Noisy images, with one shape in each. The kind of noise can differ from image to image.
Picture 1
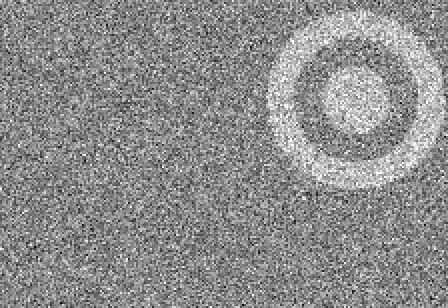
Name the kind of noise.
independent entries
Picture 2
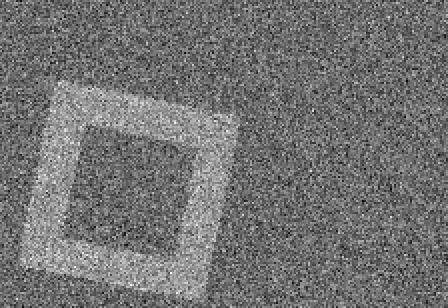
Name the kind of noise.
independent entries
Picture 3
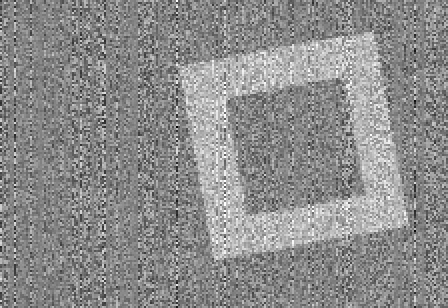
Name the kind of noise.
columns of uneven size
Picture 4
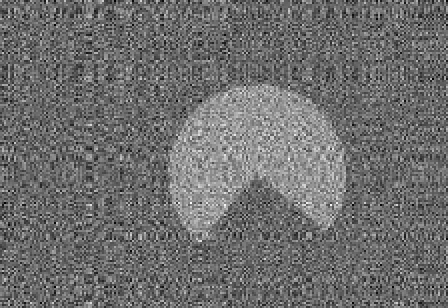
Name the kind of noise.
low rank plus noise
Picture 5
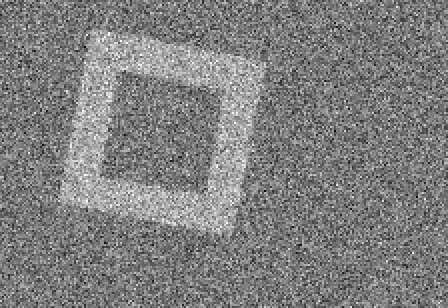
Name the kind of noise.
independent entries
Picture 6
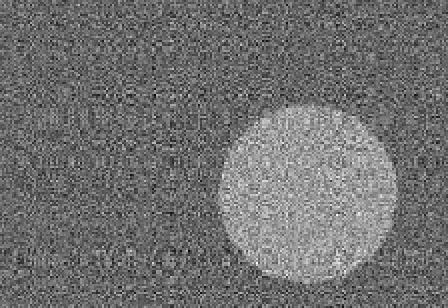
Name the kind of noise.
low rank plus noise
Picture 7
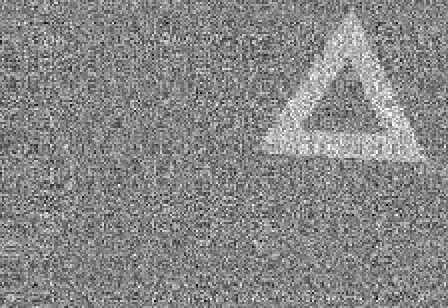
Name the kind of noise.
low rank plus noise
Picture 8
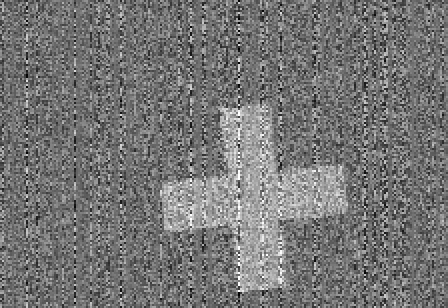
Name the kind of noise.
columns of uneven size
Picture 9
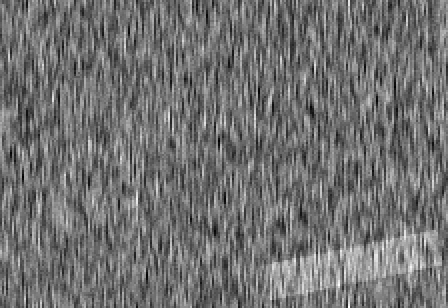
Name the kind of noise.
streaked along the columns
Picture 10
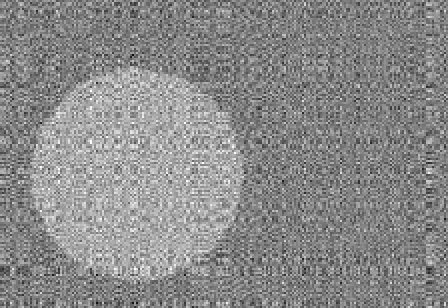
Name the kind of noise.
low rank plus noise
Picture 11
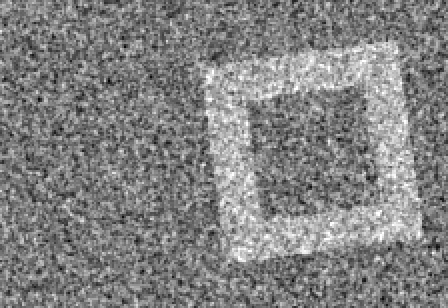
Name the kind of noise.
blotchy
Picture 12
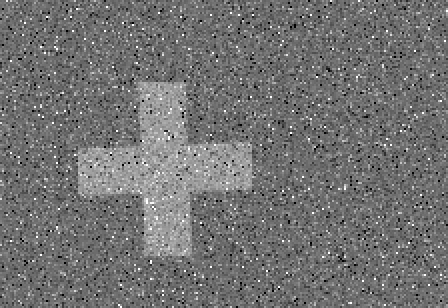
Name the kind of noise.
heavy tails
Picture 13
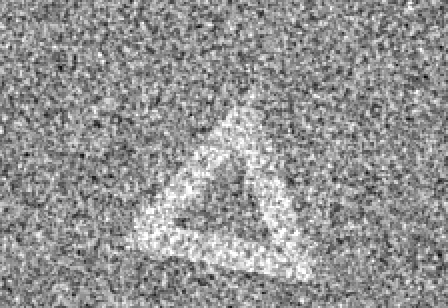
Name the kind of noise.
blotchy
